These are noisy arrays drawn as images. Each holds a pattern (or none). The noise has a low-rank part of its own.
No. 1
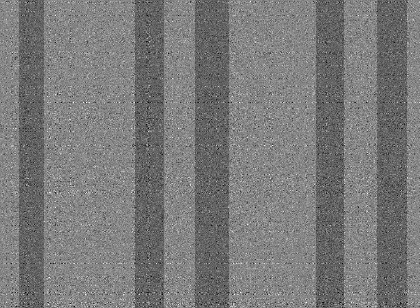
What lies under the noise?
bands of columns
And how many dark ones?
5
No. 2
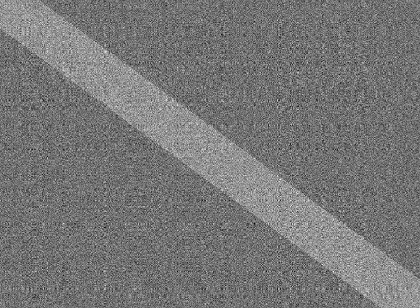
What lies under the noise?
a diagonal band
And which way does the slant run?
top left to bottom right
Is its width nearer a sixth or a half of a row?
a sixth
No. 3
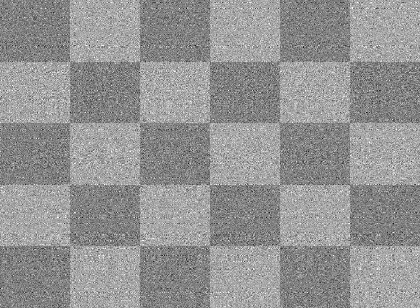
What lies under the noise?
a checkerboard
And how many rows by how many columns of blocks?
5 by 6
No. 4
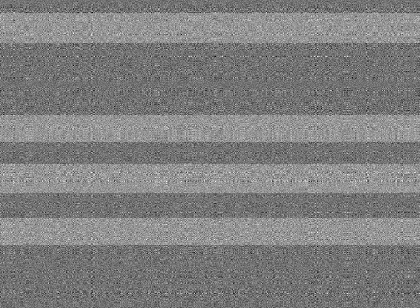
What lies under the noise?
bands of rows
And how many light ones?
4
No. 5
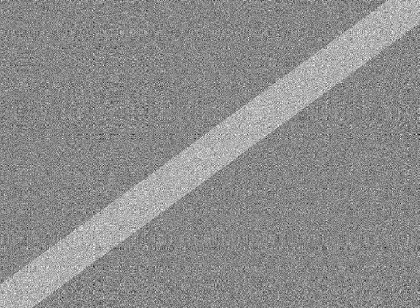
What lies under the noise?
a diagonal band
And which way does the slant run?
bottom left to top right
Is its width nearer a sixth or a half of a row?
a sixth
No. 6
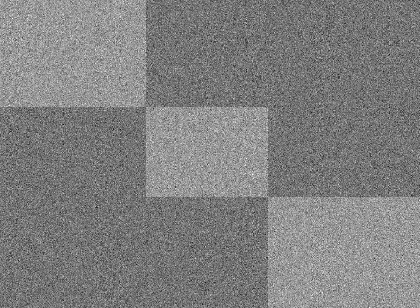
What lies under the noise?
blocks along the diagonal
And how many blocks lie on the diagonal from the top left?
3
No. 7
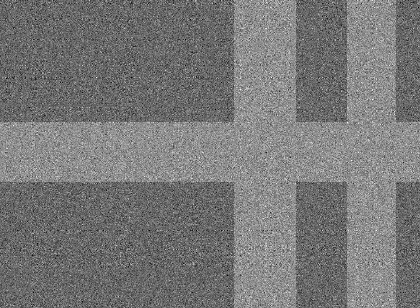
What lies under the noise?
bands of rows crossing bands of columns
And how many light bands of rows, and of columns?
1 and 2
